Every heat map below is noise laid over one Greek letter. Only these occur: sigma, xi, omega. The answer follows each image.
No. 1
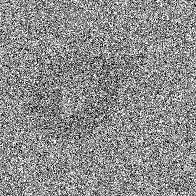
sigma
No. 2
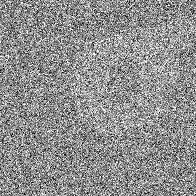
sigma
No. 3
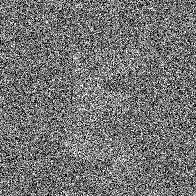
xi
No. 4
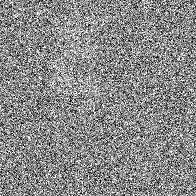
xi
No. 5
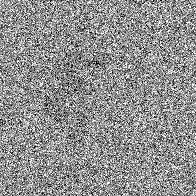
xi
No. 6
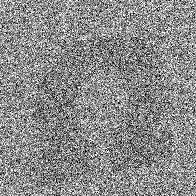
omega
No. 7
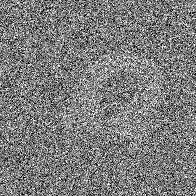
omega
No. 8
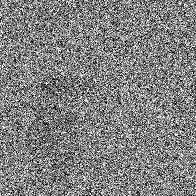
xi
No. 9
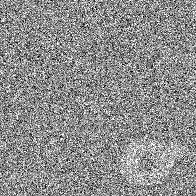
sigma
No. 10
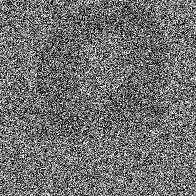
omega
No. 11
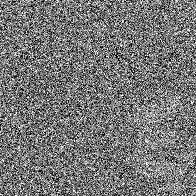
xi
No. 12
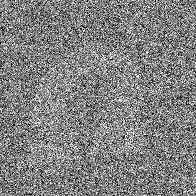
omega
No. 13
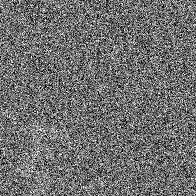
xi
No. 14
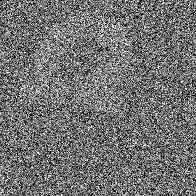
omega
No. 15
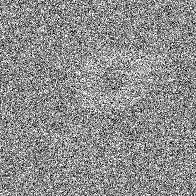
sigma
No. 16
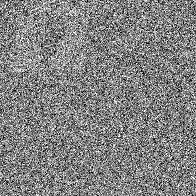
omega
